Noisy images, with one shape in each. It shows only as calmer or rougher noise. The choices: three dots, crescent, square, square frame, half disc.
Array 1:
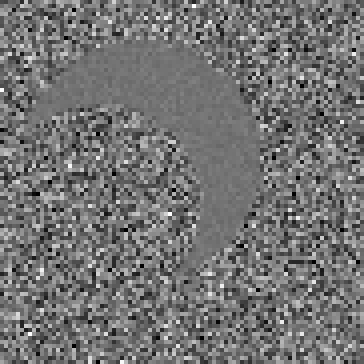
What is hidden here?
calm crescent
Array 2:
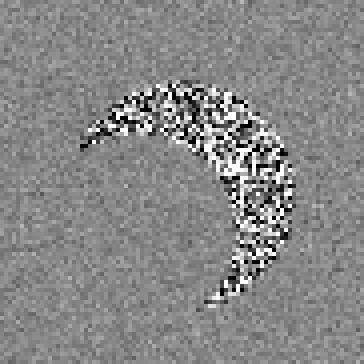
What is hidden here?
rough crescent
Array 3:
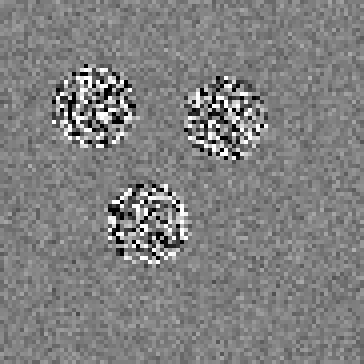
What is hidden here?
rough three dots
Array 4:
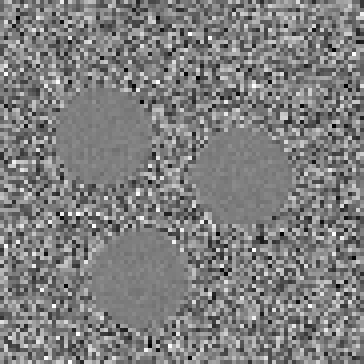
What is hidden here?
calm three dots
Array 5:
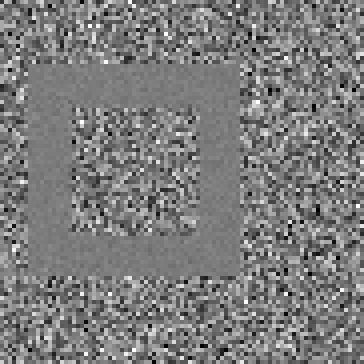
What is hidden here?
calm square frame
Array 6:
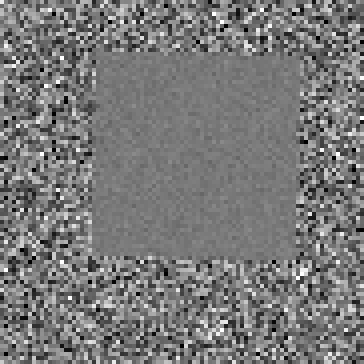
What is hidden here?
calm square
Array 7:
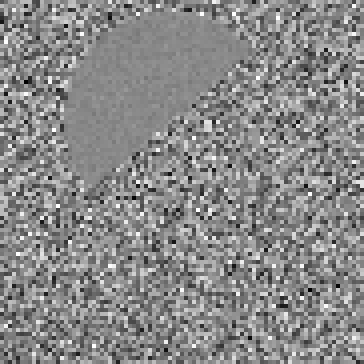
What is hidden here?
calm half disc
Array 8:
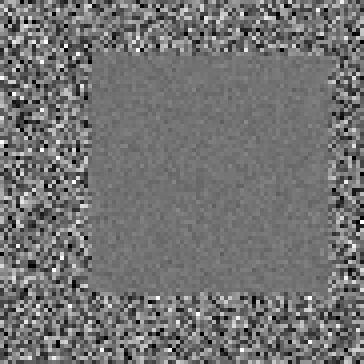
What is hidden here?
calm square
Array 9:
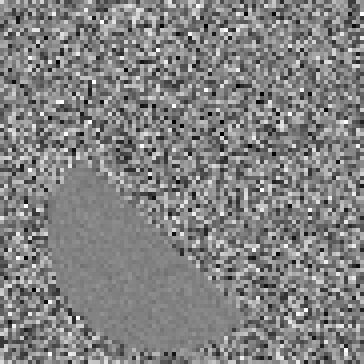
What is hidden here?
calm half disc
